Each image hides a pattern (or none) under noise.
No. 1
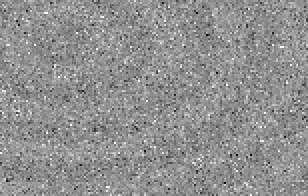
rings round one point
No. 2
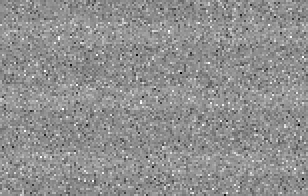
horizontal stripes
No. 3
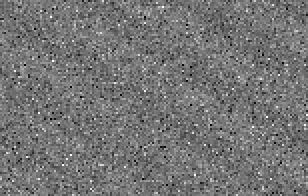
diagonal stripes
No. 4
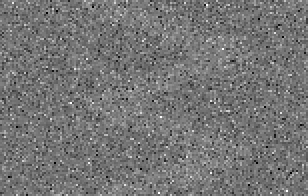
a wavy band
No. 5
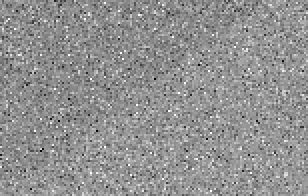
a sharp edge
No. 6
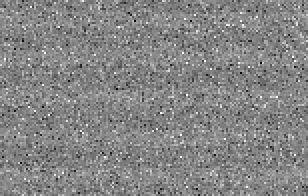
horizontal stripes
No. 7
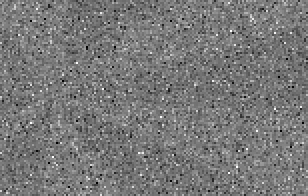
spokes from one point
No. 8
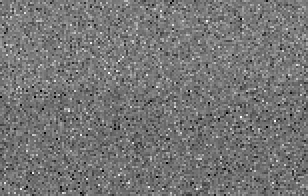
a sharp edge
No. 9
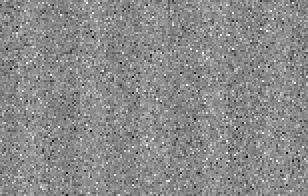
vertical stripes
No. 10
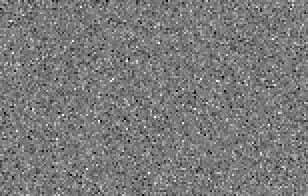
only noise
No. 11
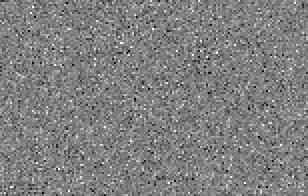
only noise
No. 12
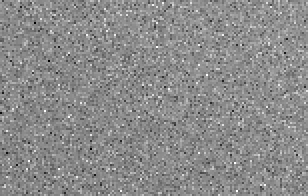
a smooth slope
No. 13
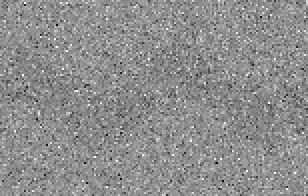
a wavy band
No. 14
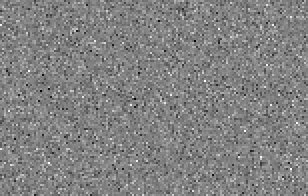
only noise
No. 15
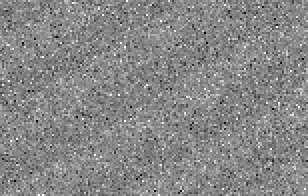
diagonal stripes
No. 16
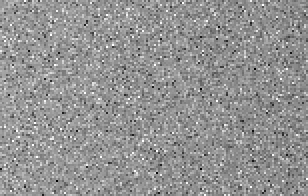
a smooth slope
